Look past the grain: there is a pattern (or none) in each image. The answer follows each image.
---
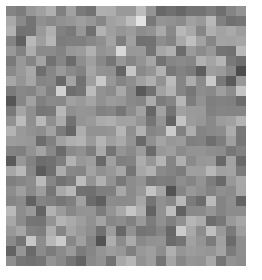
only noise
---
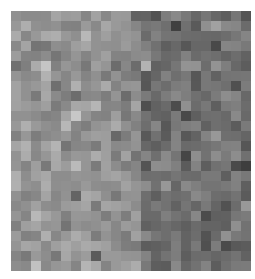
a sharp edge
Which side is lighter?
left
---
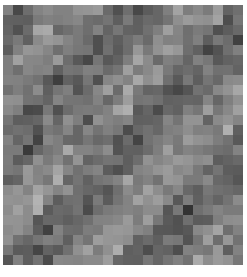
diagonal stripes
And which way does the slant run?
bottom left to top right
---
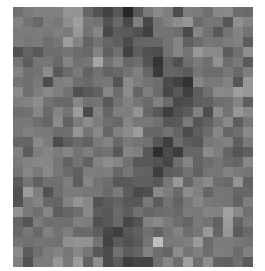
a wavy band
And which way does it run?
top to bottom
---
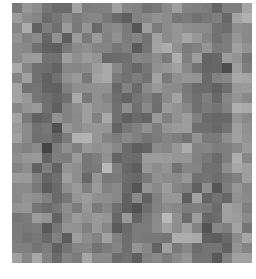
vertical stripes
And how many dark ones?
3
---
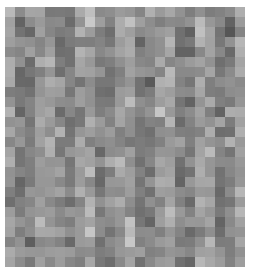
vertical stripes
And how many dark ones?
6
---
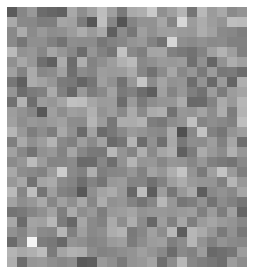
only noise
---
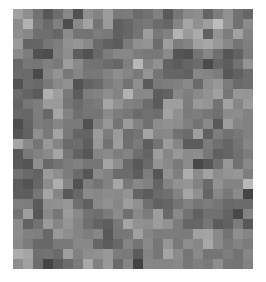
rings round one point
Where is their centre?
middle right
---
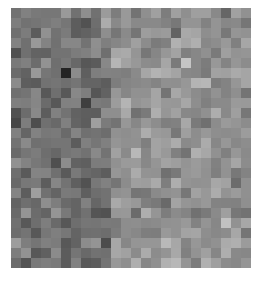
a sharp edge
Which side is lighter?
right
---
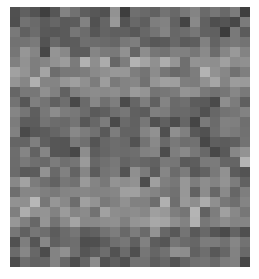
horizontal stripes
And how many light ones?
2
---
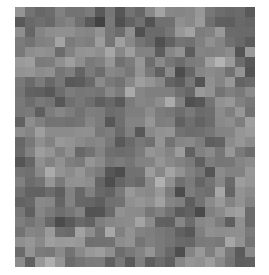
rings round one point
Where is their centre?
middle left
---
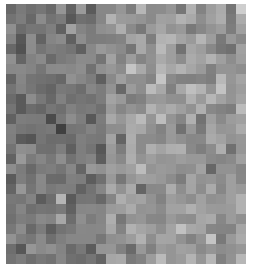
a sharp edge
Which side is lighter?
right
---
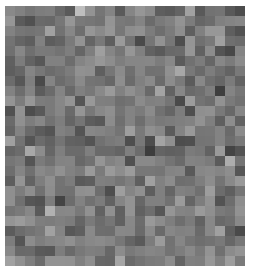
only noise
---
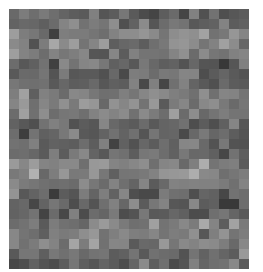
horizontal stripes
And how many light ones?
4
